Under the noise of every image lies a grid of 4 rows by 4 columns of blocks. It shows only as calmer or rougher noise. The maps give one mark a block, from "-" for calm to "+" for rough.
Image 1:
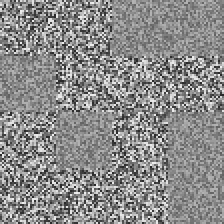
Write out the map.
++--
-+++
+-+-
+++-
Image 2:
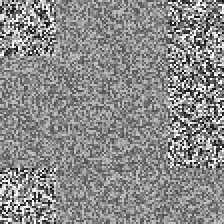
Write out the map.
+--+
---+
---+
+---
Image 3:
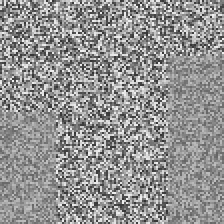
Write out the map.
++++
+++-
-++-
-++-
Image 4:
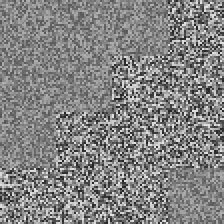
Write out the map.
---+
--++
-+++
+++-
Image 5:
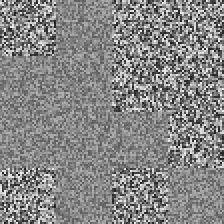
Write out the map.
+-++
--++
---+
+-+-
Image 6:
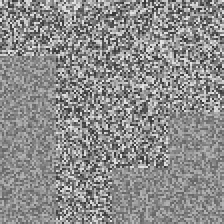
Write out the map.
++++
-+++
-++-
-+--
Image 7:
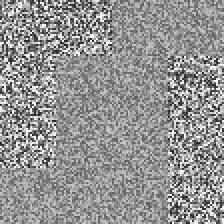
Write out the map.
++--
+--+
+--+
---+
